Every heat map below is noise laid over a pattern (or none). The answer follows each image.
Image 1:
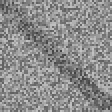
a diagonal band
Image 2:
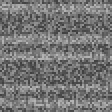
bands of rows
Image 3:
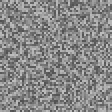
only noise
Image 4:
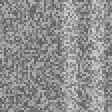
bands of columns
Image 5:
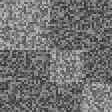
blocks along the diagonal
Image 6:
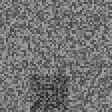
one block
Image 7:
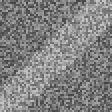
a diagonal band
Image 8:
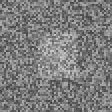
one block
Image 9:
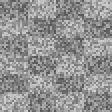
a checkerboard
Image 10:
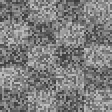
a checkerboard
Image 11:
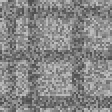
bands of rows crossing bands of columns
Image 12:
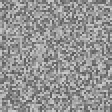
only noise
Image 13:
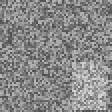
one block
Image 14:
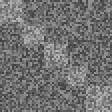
blocks along the diagonal
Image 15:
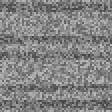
bands of rows
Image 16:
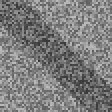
a diagonal band
